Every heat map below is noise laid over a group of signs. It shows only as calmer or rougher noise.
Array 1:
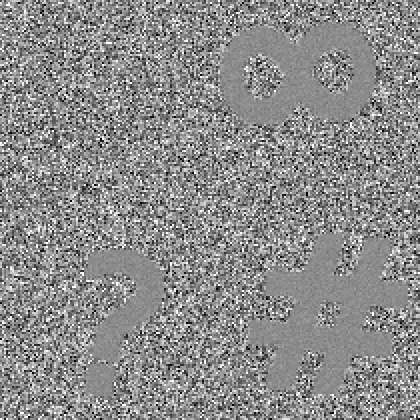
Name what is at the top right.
infinity sign
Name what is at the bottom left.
question mark
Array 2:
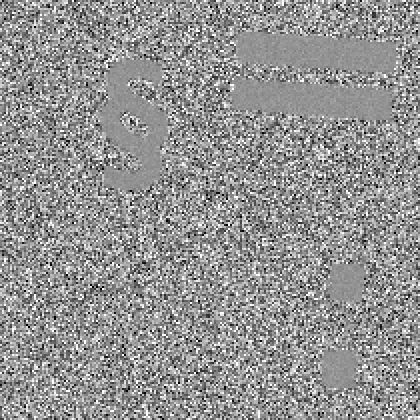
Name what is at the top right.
equals sign
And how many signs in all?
3
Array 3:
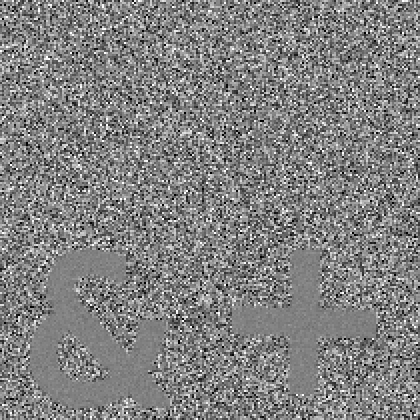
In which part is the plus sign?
bottom right
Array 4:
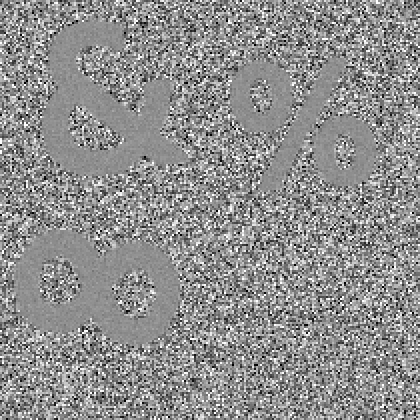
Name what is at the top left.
ampersand
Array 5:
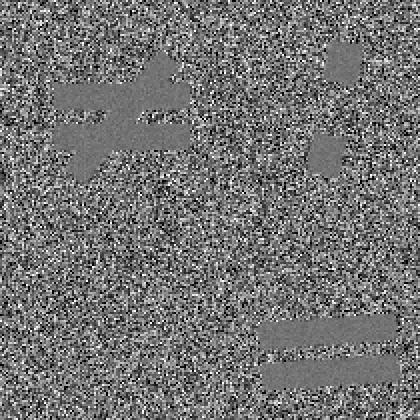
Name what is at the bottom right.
equals sign
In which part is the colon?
top right
